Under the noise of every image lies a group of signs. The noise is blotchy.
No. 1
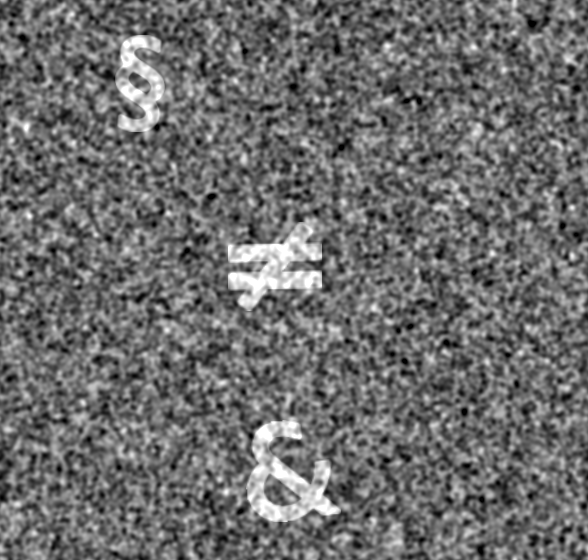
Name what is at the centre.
not-equal sign
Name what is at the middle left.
nothing
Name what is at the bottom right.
nothing
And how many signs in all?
3
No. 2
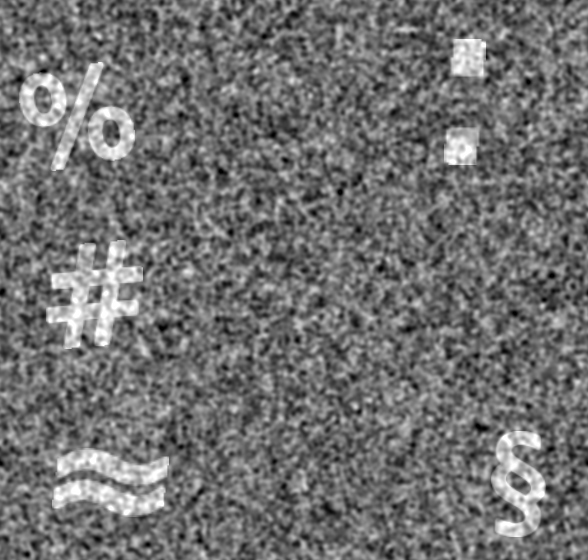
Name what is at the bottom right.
section sign
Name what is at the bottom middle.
nothing
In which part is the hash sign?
middle left
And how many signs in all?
5
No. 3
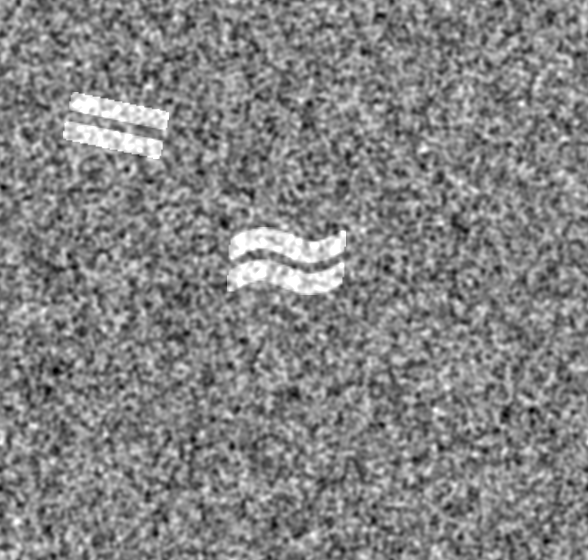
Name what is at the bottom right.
nothing
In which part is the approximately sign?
centre
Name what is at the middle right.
nothing
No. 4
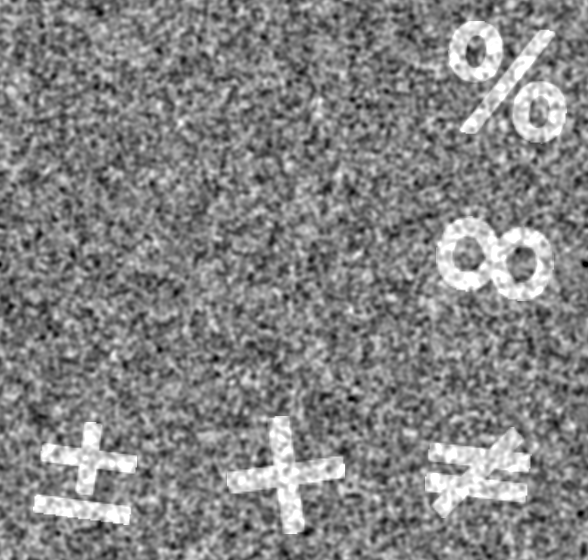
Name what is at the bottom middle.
plus sign
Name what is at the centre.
nothing
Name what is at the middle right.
infinity sign
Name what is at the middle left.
nothing
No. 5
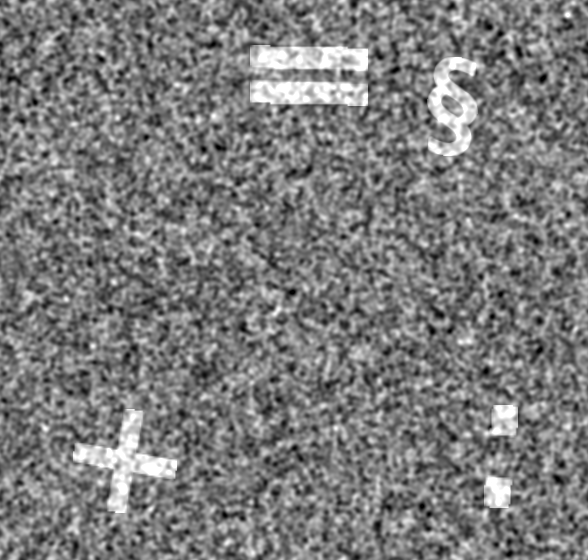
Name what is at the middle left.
nothing
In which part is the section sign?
top right
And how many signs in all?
4
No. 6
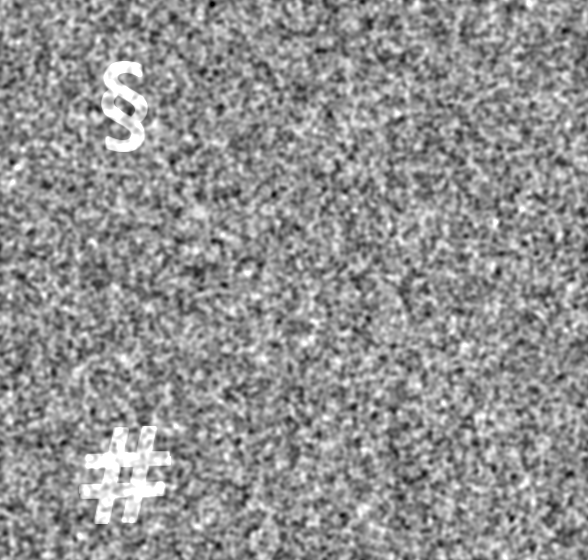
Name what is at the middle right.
nothing
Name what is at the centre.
nothing
